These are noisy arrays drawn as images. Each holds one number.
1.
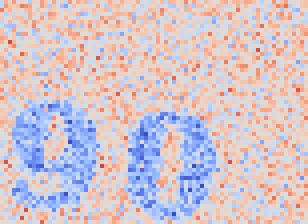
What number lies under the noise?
90
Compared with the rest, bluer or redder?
bluer
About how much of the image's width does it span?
two thirds
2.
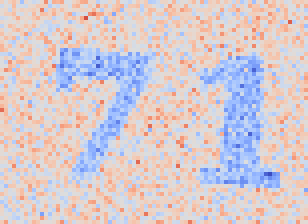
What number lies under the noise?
71
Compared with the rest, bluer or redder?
bluer
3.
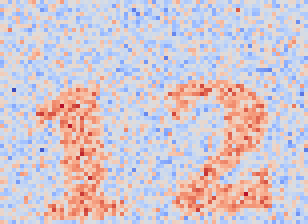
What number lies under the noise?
12
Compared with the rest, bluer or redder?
redder
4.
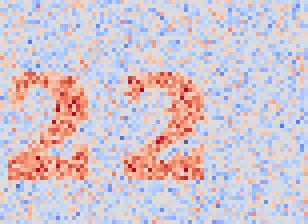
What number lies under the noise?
22
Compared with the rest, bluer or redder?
redder
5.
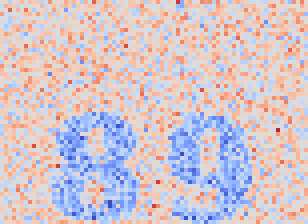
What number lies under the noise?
89
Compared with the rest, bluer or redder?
bluer
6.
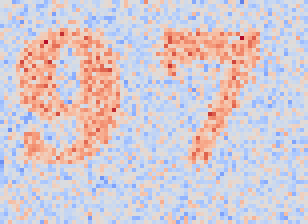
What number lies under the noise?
97
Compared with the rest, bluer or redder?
redder
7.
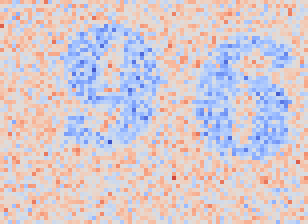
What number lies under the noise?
96
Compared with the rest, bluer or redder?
bluer
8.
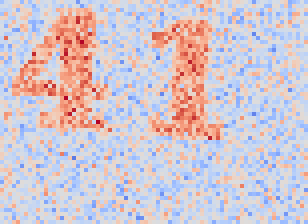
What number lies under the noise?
41
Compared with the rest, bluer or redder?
redder
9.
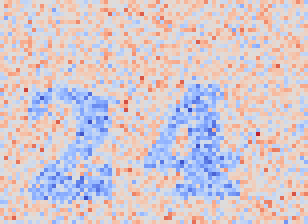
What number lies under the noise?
24
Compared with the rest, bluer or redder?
bluer
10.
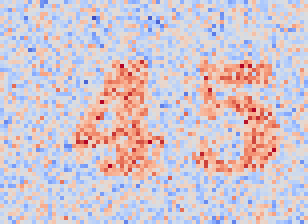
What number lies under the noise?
45
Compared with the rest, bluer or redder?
redder
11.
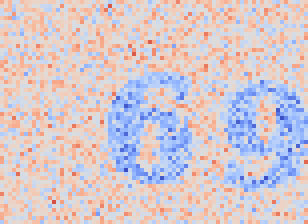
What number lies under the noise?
69
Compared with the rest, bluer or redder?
bluer
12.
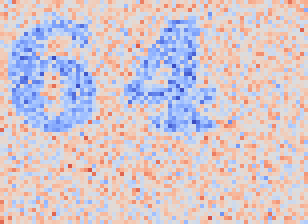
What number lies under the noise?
64
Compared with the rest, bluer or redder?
bluer
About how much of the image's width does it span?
two thirds
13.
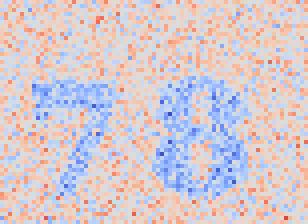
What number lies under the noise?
78
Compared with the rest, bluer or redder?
bluer
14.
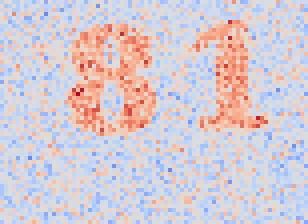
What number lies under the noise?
81
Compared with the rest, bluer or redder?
redder
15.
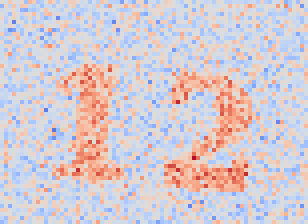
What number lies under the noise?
12
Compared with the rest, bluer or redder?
redder
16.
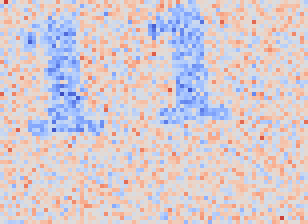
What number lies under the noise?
11
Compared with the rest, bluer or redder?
bluer
